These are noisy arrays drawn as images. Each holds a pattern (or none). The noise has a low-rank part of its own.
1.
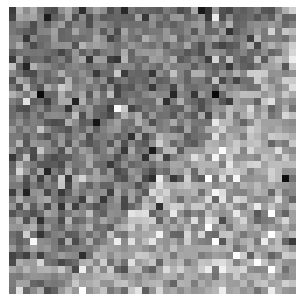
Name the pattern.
a sharp edge
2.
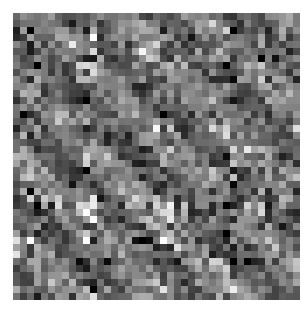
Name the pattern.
diagonal stripes
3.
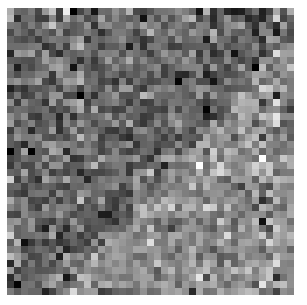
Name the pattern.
a sharp edge
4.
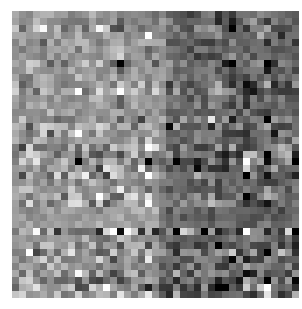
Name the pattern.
a sharp edge
